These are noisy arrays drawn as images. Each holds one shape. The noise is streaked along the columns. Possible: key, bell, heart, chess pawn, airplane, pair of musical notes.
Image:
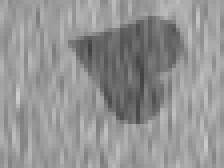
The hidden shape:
heart
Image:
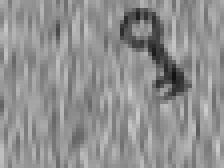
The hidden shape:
key
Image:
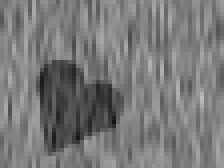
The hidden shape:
heart
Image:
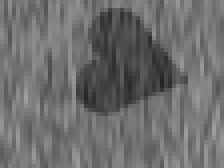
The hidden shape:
heart
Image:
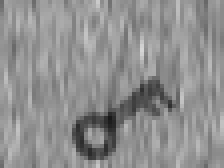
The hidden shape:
key
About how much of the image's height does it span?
half
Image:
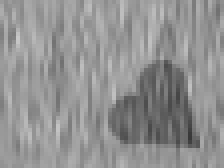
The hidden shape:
heart
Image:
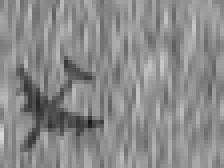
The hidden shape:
airplane
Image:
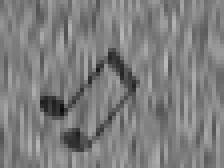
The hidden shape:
pair of musical notes
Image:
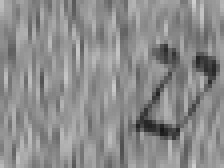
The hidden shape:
pair of musical notes
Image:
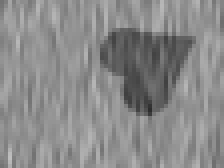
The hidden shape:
heart
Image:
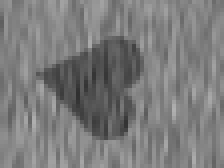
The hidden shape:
heart
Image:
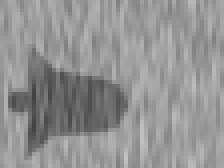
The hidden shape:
bell
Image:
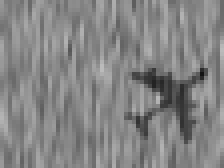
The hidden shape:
airplane
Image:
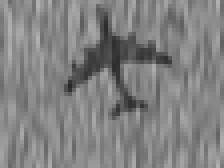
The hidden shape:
airplane
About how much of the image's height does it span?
two thirds
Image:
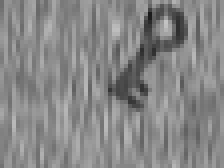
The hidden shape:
key
